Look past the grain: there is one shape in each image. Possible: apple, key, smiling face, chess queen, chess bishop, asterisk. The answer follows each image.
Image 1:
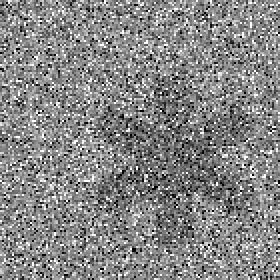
asterisk
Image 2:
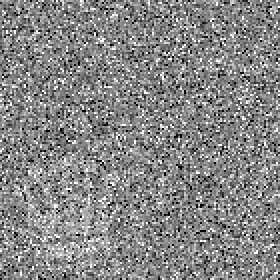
chess queen
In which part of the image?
bottom left
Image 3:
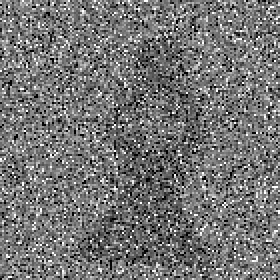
chess bishop
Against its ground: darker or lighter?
darker
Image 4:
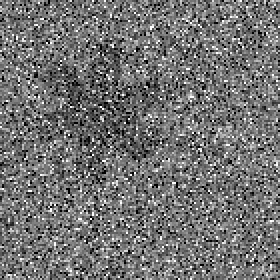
asterisk
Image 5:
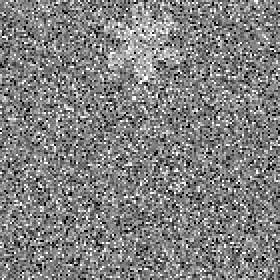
asterisk
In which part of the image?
top middle
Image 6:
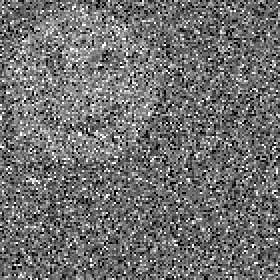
smiling face
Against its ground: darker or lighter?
lighter
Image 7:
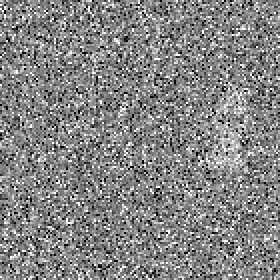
chess bishop
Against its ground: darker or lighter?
lighter
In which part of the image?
middle right
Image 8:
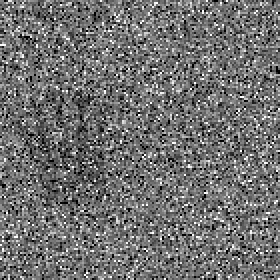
chess queen
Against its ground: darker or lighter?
darker
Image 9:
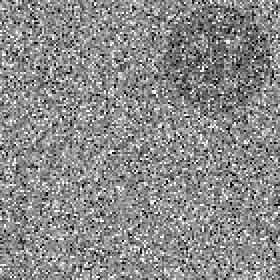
smiling face
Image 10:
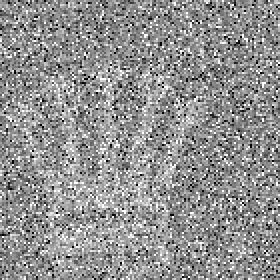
chess queen
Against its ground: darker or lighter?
lighter
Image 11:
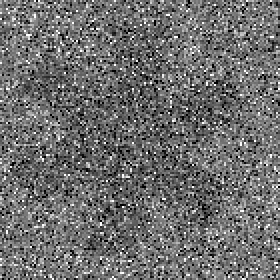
asterisk
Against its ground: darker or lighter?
darker
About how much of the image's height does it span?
nearly all
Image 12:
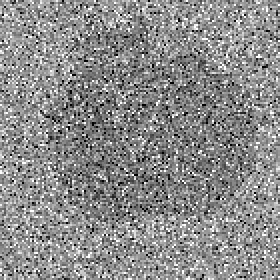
apple
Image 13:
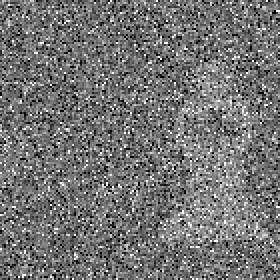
chess bishop
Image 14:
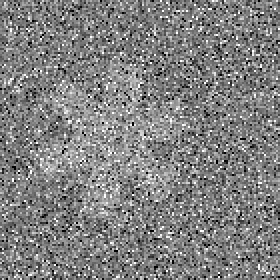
asterisk
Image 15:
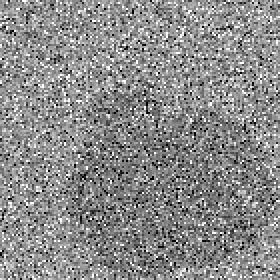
apple
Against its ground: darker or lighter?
darker
